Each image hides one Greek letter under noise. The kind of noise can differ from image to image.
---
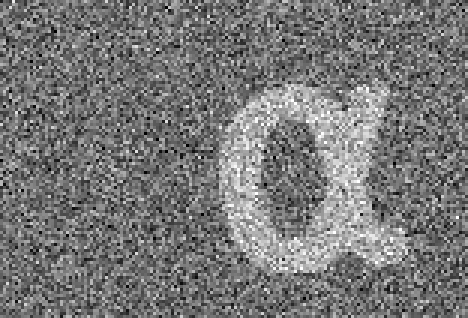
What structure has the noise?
independent entries
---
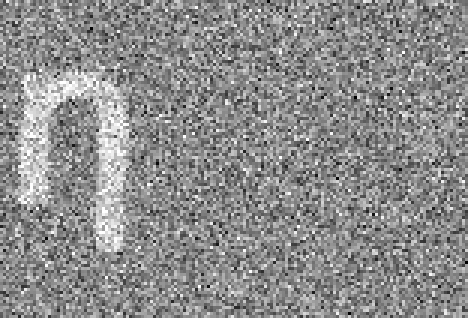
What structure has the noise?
independent entries
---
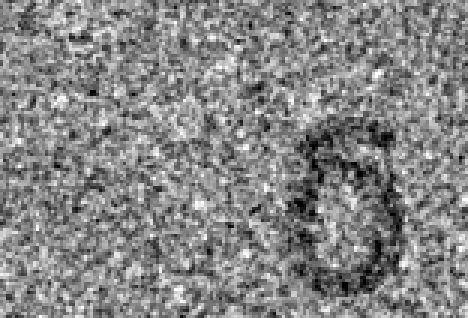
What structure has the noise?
blotchy
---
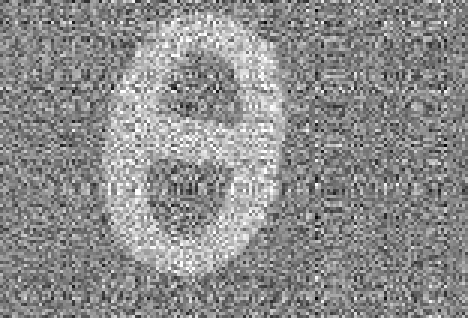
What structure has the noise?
low rank plus noise
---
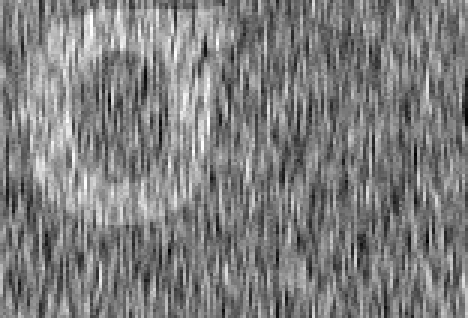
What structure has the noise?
streaked along the columns
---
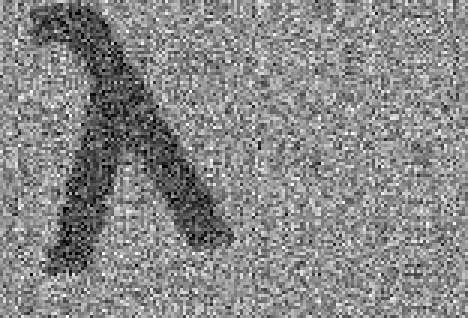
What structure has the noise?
low rank plus noise
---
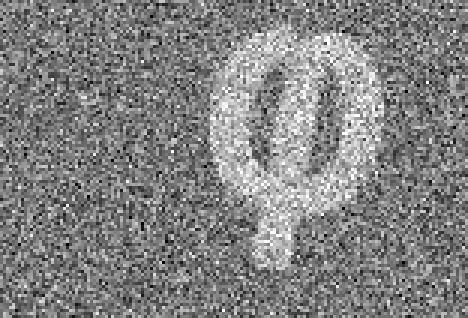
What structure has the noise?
independent entries
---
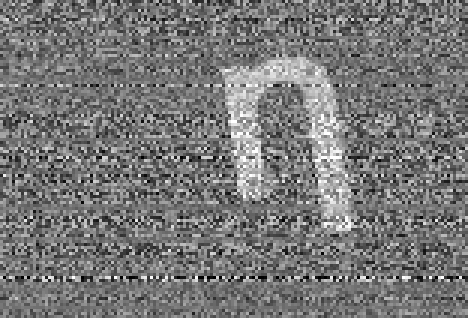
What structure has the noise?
rows of uneven size
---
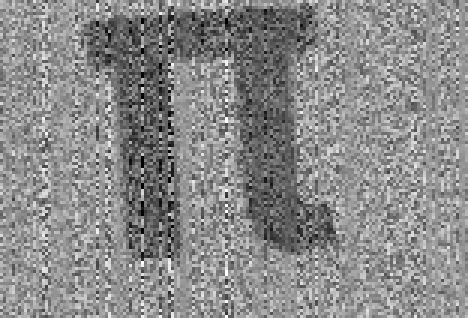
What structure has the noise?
columns of uneven size
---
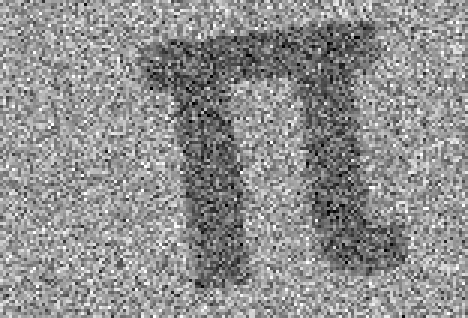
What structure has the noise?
independent entries
